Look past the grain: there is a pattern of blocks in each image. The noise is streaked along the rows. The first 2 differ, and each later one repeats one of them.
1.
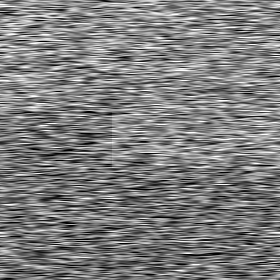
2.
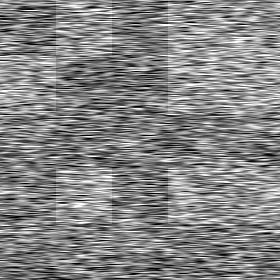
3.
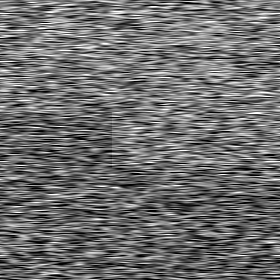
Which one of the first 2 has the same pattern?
1
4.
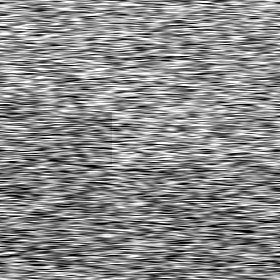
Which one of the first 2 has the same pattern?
1
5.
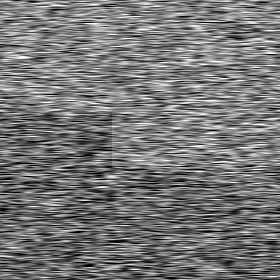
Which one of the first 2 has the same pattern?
1
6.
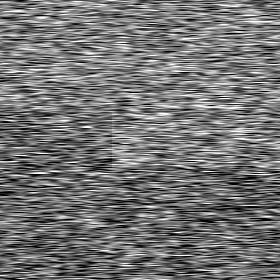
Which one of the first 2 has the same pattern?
1
